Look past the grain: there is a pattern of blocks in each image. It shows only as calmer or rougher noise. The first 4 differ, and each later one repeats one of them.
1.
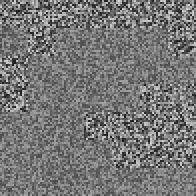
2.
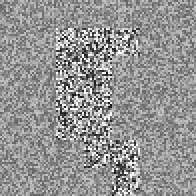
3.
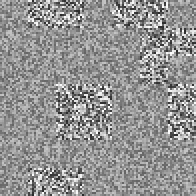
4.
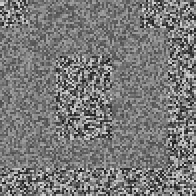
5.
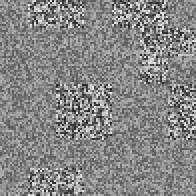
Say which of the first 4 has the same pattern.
3
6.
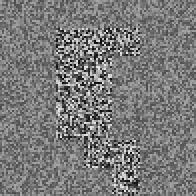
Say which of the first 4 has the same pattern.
2
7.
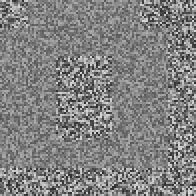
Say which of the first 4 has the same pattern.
4
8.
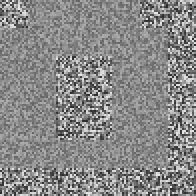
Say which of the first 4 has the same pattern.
4
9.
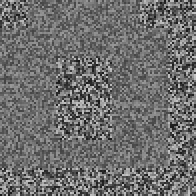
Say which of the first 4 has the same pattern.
4
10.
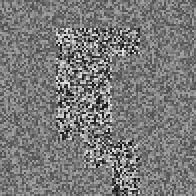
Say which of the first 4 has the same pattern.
2
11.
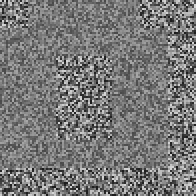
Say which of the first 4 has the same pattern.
4
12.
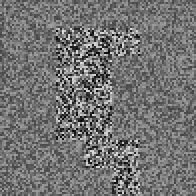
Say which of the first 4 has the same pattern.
2
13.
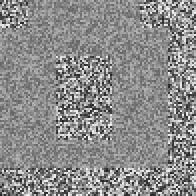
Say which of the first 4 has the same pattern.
4
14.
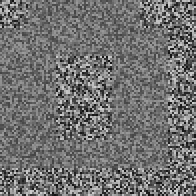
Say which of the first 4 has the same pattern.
4
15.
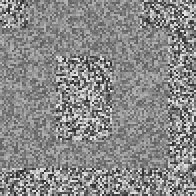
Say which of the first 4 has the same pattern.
4
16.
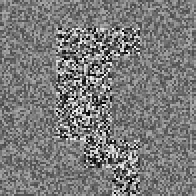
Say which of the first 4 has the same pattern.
2
